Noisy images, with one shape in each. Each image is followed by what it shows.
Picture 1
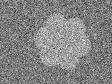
flower
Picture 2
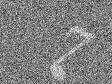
musical note
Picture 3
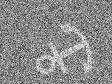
anchor
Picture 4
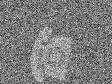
telephone
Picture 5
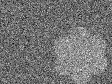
flower
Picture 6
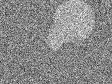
light bulb
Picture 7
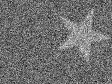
star
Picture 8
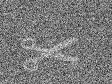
pair of scissors
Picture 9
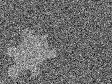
turtle
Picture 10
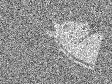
chess knight
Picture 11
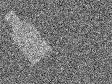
bottle
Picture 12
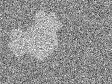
car
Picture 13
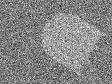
ghost
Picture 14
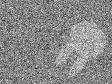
rabbit's head
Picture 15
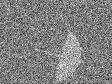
umbrella
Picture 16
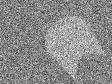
cat's head
